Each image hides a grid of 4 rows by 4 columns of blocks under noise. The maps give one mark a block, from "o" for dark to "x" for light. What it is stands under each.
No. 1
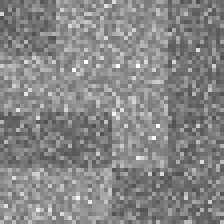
o x x o
x x x o
o o x o
x x o o
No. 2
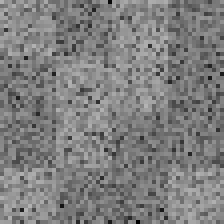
x o x o
o x x o
o x o o
x o o x
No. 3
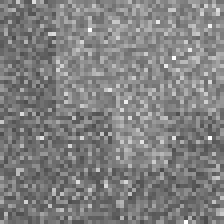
o x x x
o x x x
o o x o
o o o o
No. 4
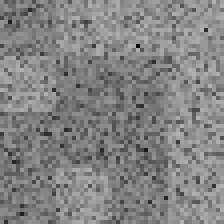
o x x x
x o o x
o o o x
o x o x
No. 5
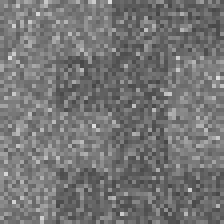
x x o o
x o o x
x x o x
x o o o
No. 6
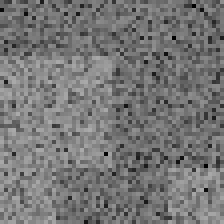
o o o o
x x o o
x x o o
x o o x
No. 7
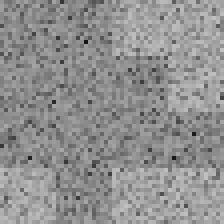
o o x x
o o o x
o o o o
x o x x
